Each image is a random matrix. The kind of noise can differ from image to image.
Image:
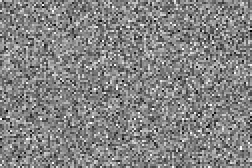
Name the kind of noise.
independent entries
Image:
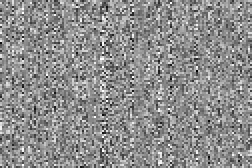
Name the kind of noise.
columns of uneven size
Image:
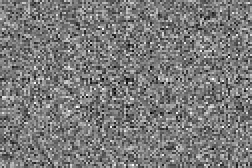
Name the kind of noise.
low rank plus noise
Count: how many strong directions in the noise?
three or four
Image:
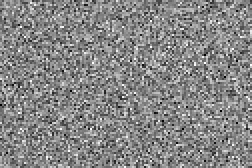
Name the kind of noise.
independent entries
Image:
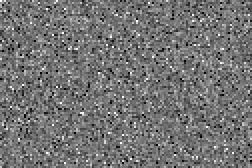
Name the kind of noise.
heavy tails
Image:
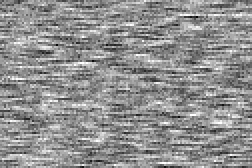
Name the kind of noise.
streaked along the rows
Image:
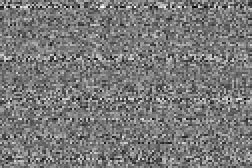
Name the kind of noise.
rows of uneven size
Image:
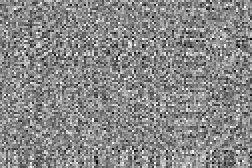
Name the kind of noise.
low rank plus noise
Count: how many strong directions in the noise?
one
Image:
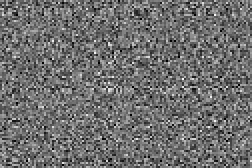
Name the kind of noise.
low rank plus noise
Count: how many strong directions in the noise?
one
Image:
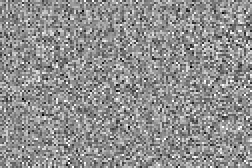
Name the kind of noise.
low rank plus noise
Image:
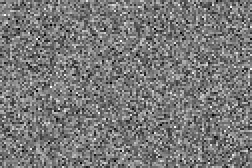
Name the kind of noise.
independent entries
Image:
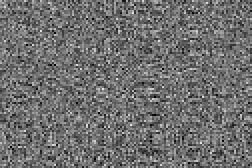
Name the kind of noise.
low rank plus noise
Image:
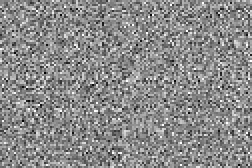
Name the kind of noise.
low rank plus noise
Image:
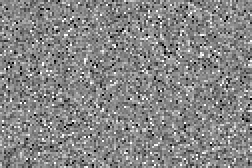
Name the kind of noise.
heavy tails
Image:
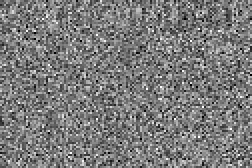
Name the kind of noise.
low rank plus noise
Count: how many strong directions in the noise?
five to eight
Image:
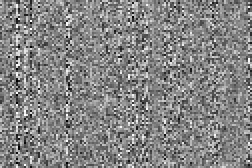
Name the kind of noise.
columns of uneven size
